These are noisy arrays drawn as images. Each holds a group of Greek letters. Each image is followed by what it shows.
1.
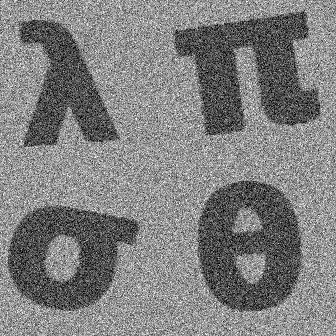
top left: lambda; top right: pi; bottom left: sigma; bottom right: theta
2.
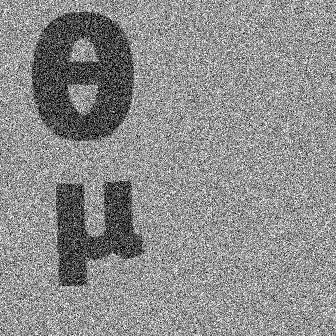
top left: theta; bottom left: mu
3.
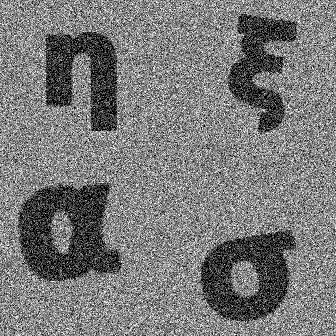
top left: eta; top right: xi; bottom left: alpha; bottom right: sigma
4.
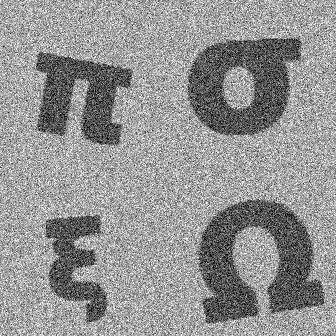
top left: pi; top right: sigma; bottom left: xi; bottom right: omega
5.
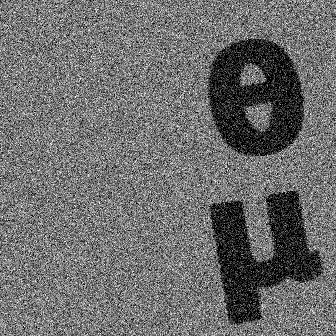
top right: theta; bottom right: mu
